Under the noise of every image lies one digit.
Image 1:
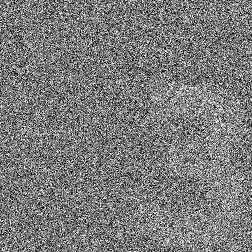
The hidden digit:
3
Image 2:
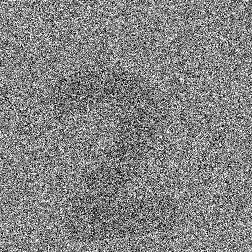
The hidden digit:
2
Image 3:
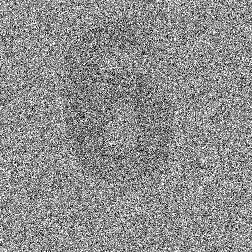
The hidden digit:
6
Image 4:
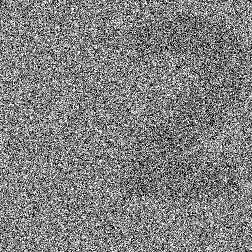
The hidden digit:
2
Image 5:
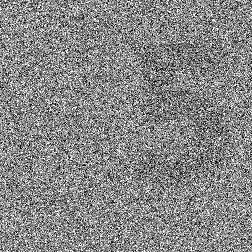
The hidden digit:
5
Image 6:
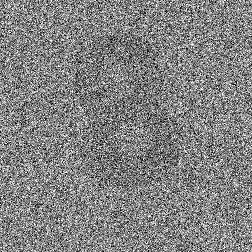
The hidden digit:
8
